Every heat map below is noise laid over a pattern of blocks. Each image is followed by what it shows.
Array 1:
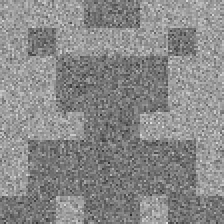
left and right mirror each other
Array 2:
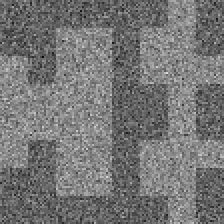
top and bottom mirror each other
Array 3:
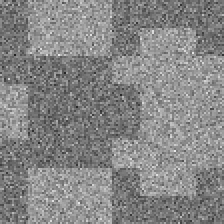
top and bottom mirror each other
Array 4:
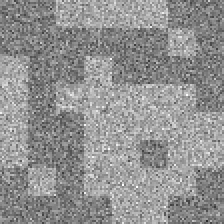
mirrored about the diagonal from the top left
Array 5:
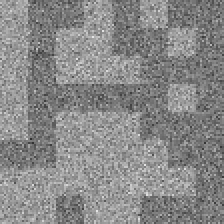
no symmetry
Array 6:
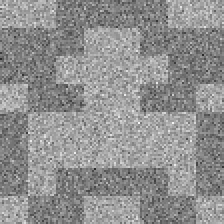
left and right mirror each other
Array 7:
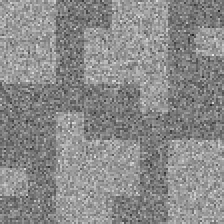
the same after a half turn
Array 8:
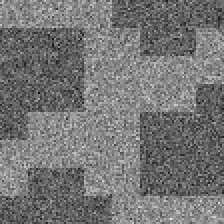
the same after a half turn
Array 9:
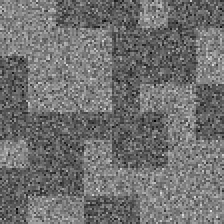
mirrored about the diagonal from the top left
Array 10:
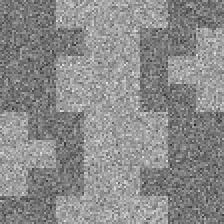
the same after a half turn
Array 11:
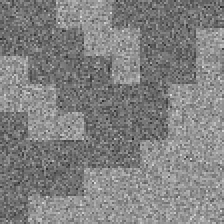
mirrored about the diagonal from the top left
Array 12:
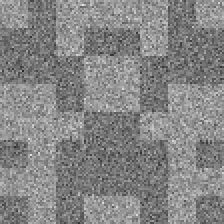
left and right mirror each other
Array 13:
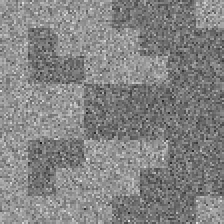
top and bottom mirror each other
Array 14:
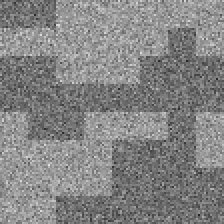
no symmetry
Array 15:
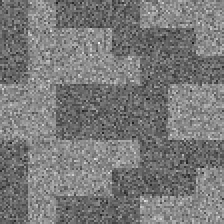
top and bottom mirror each other
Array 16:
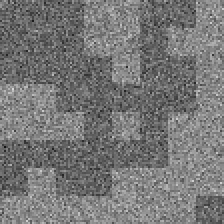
mirrored about the diagonal from the top left
